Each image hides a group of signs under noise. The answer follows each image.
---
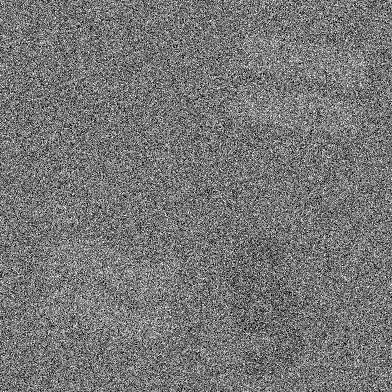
top right: light equals sign; bottom left: light approximately sign; bottom right: dark section sign
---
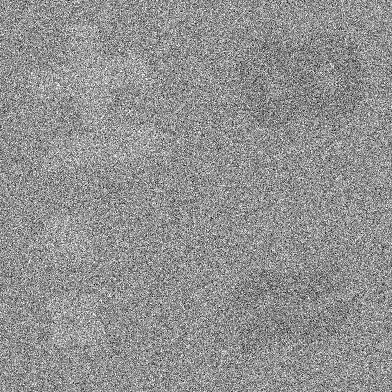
top left: light plus-minus sign; top right: dark infinity sign; bottom left: light colon; bottom right: dark approximately sign
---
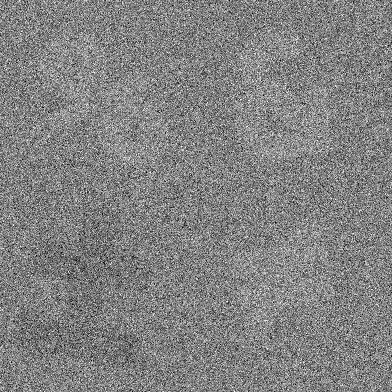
top left: light percent sign; top right: light ampersand; bottom left: dark plus-minus sign; bottom right: light not-equal sign
